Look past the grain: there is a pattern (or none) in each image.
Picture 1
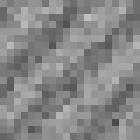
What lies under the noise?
diagonal stripes
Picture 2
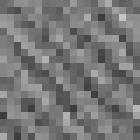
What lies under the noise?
diagonal stripes
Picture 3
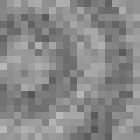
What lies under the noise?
rings round one point
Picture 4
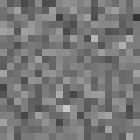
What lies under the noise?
only noise
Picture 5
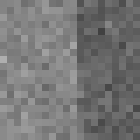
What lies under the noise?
a sharp edge
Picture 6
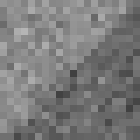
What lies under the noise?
a sharp edge
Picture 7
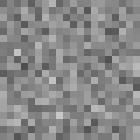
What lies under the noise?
only noise
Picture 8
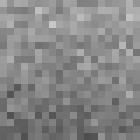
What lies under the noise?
a smooth slope
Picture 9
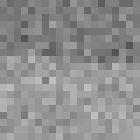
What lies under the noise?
a sharp edge
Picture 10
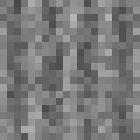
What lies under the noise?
vertical stripes
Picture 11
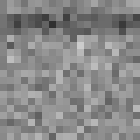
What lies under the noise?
one horizontal stripe
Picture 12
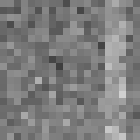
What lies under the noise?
one vertical stripe
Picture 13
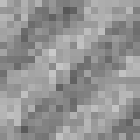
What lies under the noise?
diagonal stripes
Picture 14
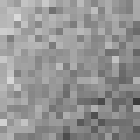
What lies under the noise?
a smooth slope
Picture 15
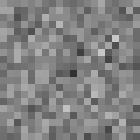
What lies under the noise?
only noise
